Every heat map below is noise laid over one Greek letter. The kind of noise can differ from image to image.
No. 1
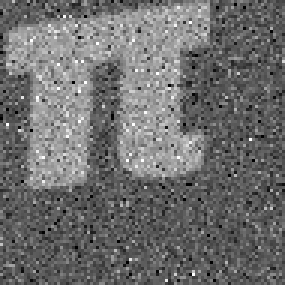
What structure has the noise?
heavy tails
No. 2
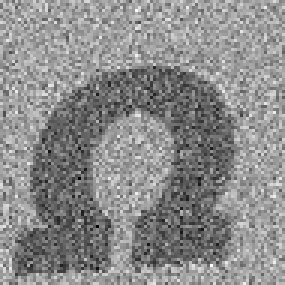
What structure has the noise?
low rank plus noise
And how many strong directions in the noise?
five to eight
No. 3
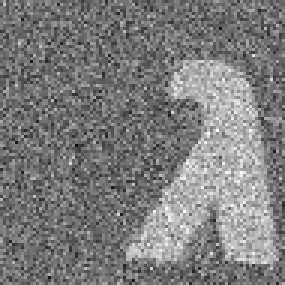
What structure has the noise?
independent entries
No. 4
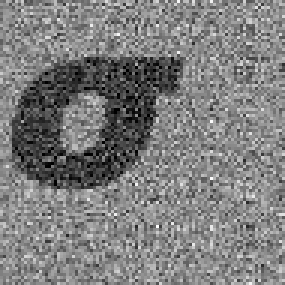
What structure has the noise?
low rank plus noise
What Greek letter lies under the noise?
sigma
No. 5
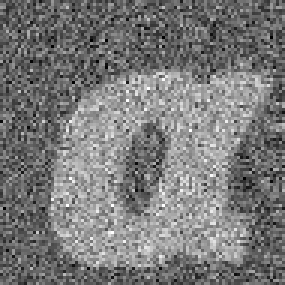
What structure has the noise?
low rank plus noise
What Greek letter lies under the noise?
alpha
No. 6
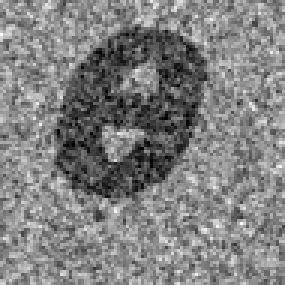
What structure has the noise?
blotchy
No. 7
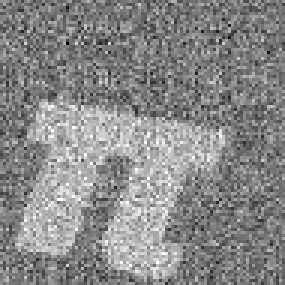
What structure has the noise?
low rank plus noise
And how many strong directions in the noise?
two
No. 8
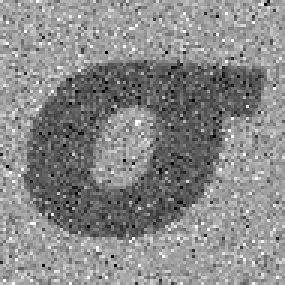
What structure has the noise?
heavy tails
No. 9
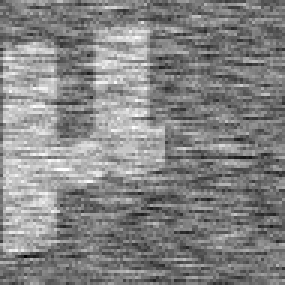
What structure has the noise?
streaked along the rows
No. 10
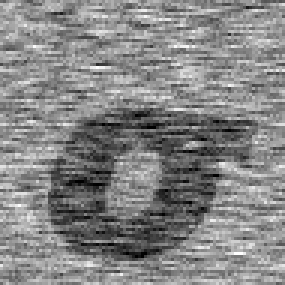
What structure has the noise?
streaked along the rows
